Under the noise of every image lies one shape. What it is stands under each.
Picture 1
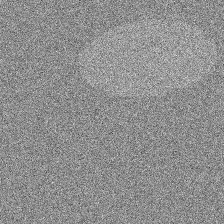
ellipse
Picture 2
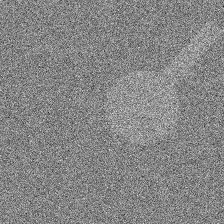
lollipop
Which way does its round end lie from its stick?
down and left
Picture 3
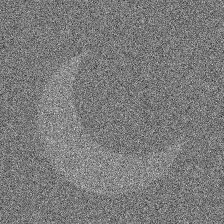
crescent
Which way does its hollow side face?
up and right
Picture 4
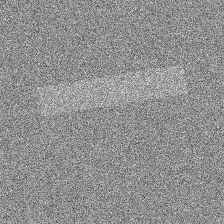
bar
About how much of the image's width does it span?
two thirds
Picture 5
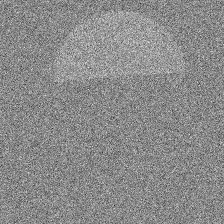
half disc
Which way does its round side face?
up
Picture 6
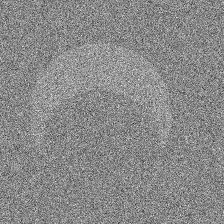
crescent
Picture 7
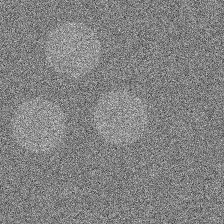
three dots
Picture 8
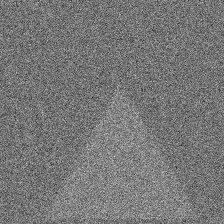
triangle
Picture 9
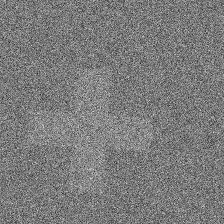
cross
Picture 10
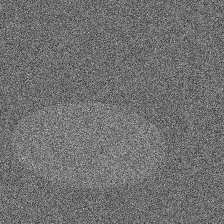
ellipse
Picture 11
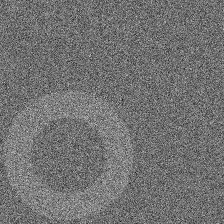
ring
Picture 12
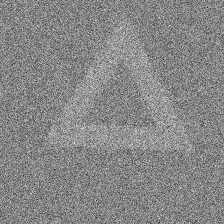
triangle frame
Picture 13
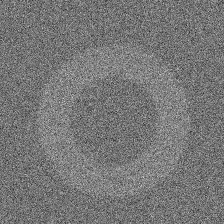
ring
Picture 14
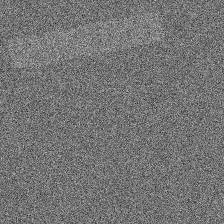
bar
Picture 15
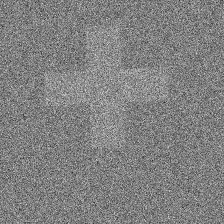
cross
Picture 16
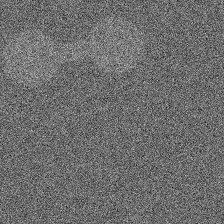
dumbbell
